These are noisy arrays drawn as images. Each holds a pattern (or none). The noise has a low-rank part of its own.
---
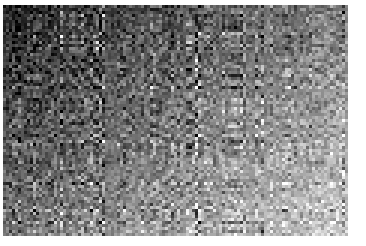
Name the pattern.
a smooth slope
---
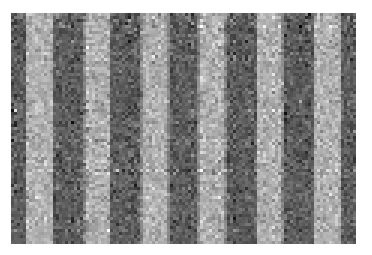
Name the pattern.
vertical stripes
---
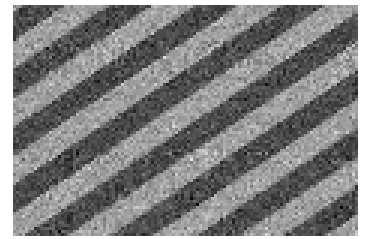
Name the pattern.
diagonal stripes
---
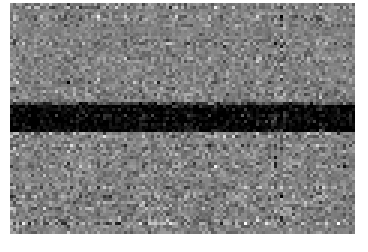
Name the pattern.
one horizontal stripe
